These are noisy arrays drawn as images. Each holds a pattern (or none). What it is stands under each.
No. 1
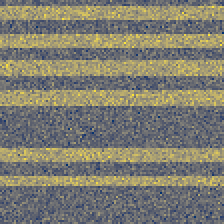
bands of rows
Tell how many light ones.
6
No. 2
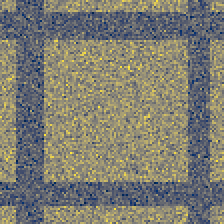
bands of rows crossing bands of columns
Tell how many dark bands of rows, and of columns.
2 and 2
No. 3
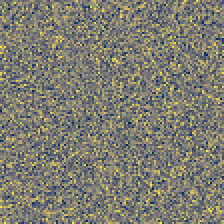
only noise
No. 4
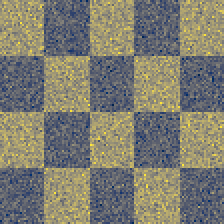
a checkerboard
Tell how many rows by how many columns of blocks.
4 by 5
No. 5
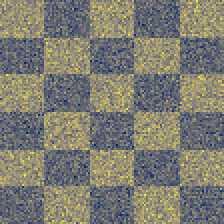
a checkerboard
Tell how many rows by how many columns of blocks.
6 by 5
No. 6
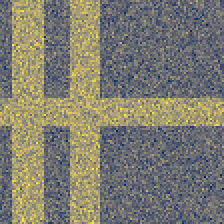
bands of rows crossing bands of columns
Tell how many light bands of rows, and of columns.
1 and 2
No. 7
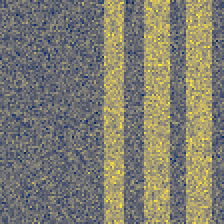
bands of columns
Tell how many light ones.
3
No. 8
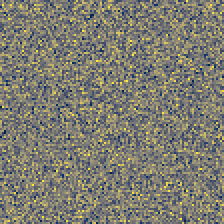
only noise
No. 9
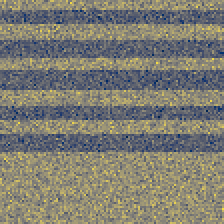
bands of rows
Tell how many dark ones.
5
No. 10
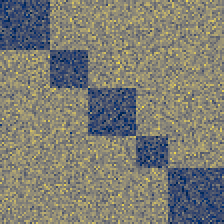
blocks along the diagonal
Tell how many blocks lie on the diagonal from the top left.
5
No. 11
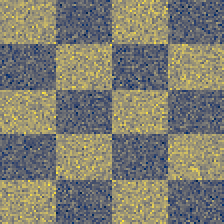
a checkerboard
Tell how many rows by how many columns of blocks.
5 by 4
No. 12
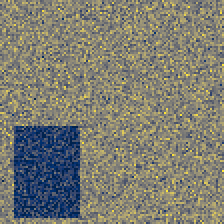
one block
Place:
bottom left
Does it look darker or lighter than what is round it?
darker
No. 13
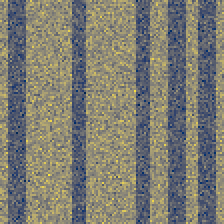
bands of columns
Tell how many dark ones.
5
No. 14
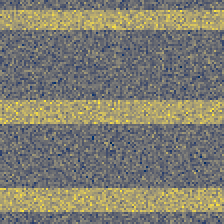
bands of rows
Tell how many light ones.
3
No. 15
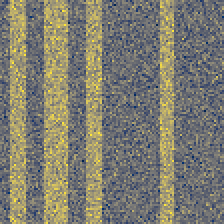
bands of columns
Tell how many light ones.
4
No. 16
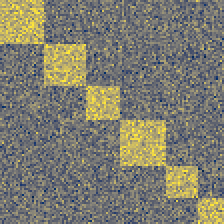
blocks along the diagonal
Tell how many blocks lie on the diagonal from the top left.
6
